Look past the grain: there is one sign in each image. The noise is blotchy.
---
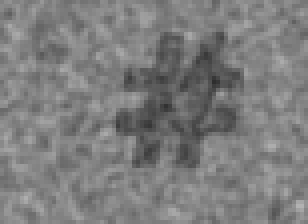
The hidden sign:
hash sign
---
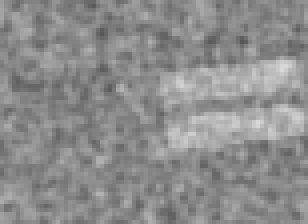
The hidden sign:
equals sign
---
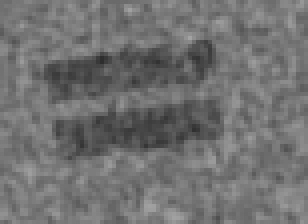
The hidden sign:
equals sign
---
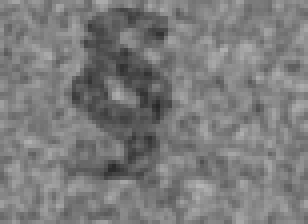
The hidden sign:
section sign
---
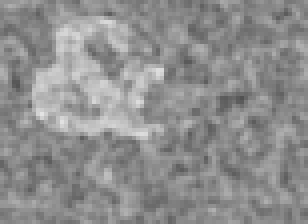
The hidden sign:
ampersand
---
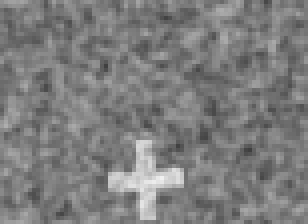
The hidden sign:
plus sign
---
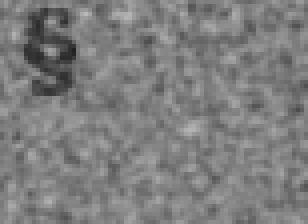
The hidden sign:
section sign
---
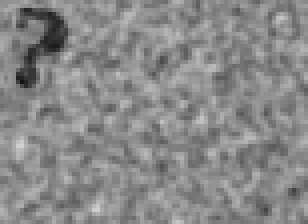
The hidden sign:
question mark
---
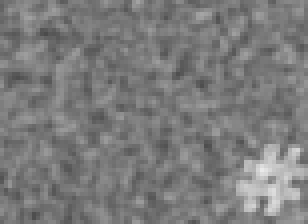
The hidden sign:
hash sign
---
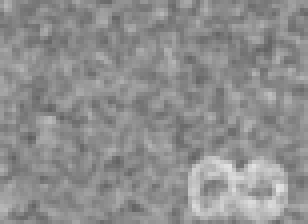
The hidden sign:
infinity sign
